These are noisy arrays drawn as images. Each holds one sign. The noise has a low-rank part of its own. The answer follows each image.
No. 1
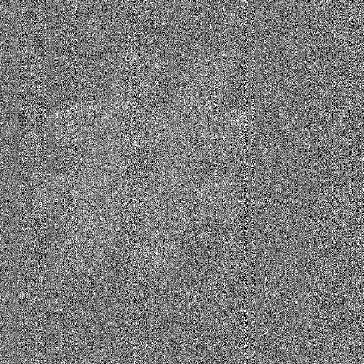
light hash sign
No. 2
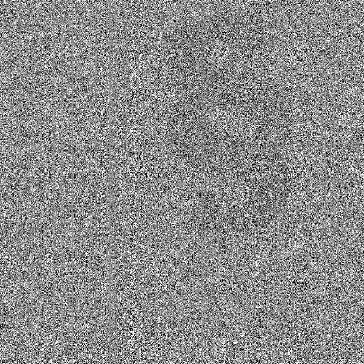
dark section sign
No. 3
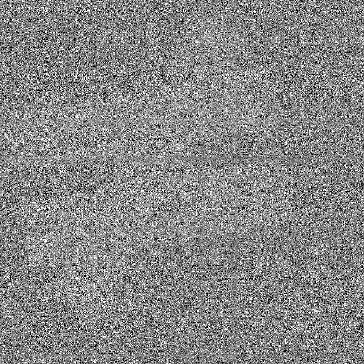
light not-equal sign
